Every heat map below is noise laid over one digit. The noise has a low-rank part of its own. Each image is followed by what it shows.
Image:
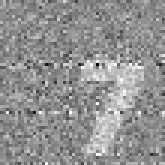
light 7
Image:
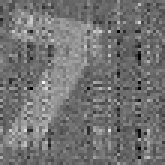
light 7
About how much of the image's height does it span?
nearly all
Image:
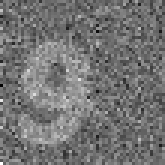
light 9
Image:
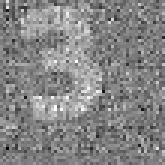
light 3
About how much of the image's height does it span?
two thirds
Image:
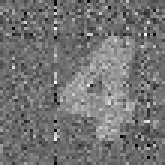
light 4
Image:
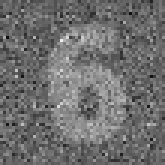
light 6
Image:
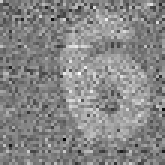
light 6
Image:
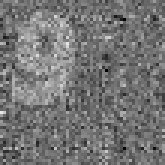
light 9
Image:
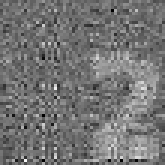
light 2
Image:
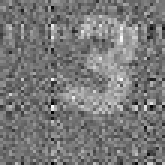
light 3
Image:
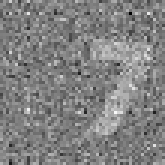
light 7
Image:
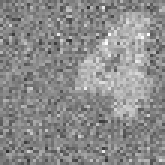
light 4
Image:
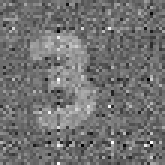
light 3
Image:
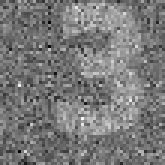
light 3
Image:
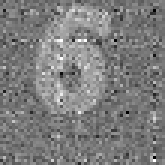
light 6
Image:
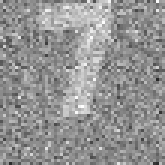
light 7
